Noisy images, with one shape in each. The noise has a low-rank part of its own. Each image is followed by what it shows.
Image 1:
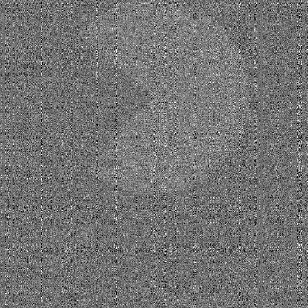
light disc with a wedge cut out
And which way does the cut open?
left
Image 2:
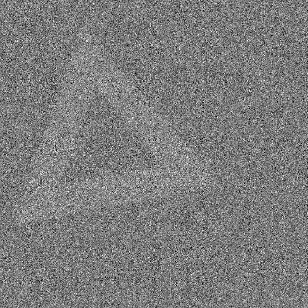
light triangle frame
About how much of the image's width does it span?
two thirds
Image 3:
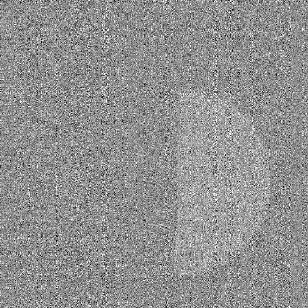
light half disc
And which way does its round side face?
right
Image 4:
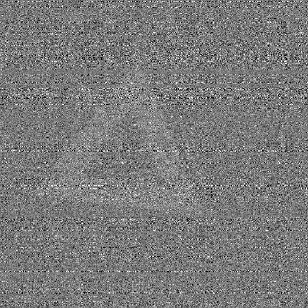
light triangle frame
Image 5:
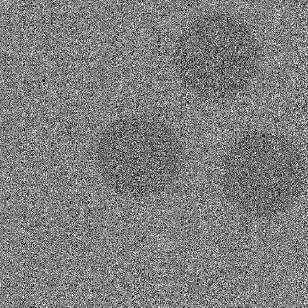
dark three dots
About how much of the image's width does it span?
two thirds
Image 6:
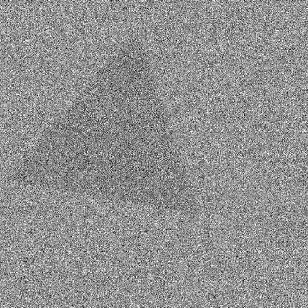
dark triangle
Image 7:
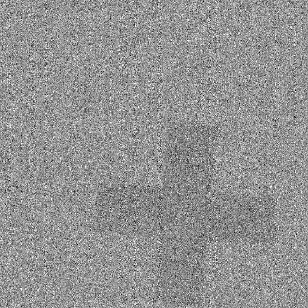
dark cross
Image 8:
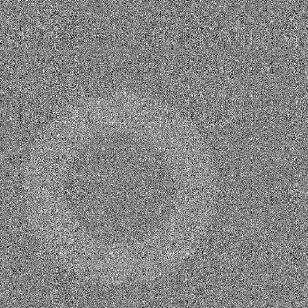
light ring
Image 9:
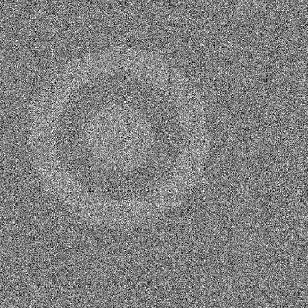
light bullseye
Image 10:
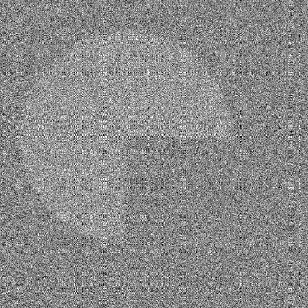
light disc with a wedge cut out
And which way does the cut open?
down and right
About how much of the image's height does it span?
two thirds
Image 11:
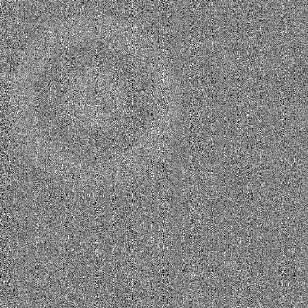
light bullseye
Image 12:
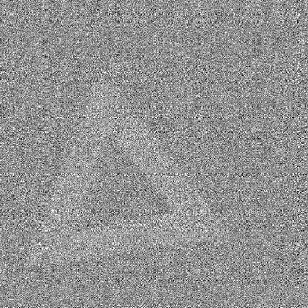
light triangle frame
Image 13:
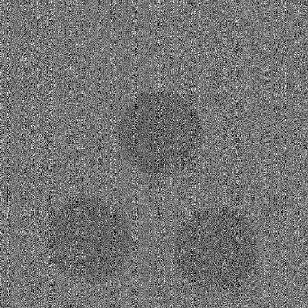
dark three dots
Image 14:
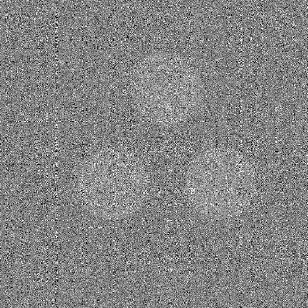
light three dots
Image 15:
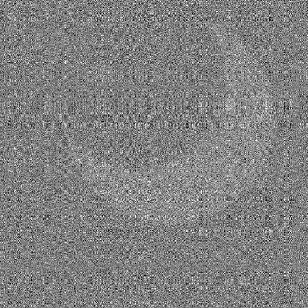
light crescent
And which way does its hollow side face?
up and left
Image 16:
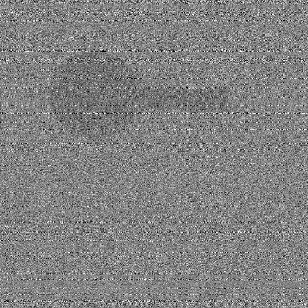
dark lollipop
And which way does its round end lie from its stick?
left
